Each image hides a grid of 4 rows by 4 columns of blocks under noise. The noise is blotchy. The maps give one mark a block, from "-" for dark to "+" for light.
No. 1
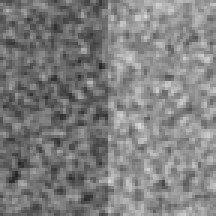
- - + +
- - + +
- - + +
- - + +
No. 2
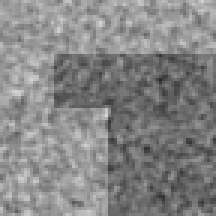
+ + + +
+ - - -
+ + - -
+ + - -
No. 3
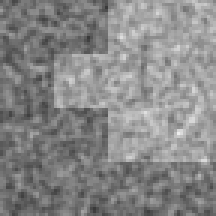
- - + +
- + + +
- - + +
- - - -
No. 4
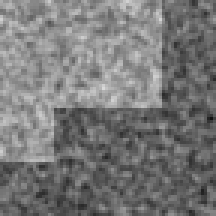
+ + + -
+ + + -
+ - - -
- - - -
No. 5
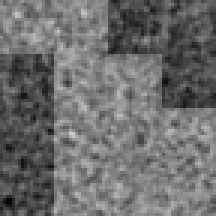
+ + - -
- + + -
- + + +
- + + +
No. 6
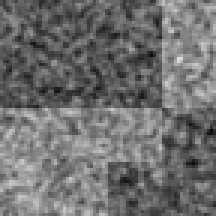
- - - +
- - - +
+ + + -
+ + - -
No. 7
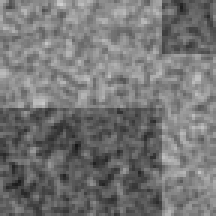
+ + + -
+ + + +
- - - +
- - - +
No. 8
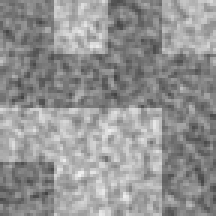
- + - +
- - - -
+ + + -
- + + -
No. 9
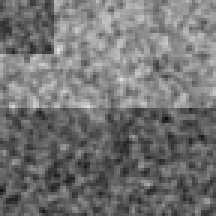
- + + +
+ + + +
- - - -
- - - -
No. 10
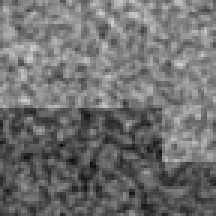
+ + + +
+ + + +
- - - +
- - - -
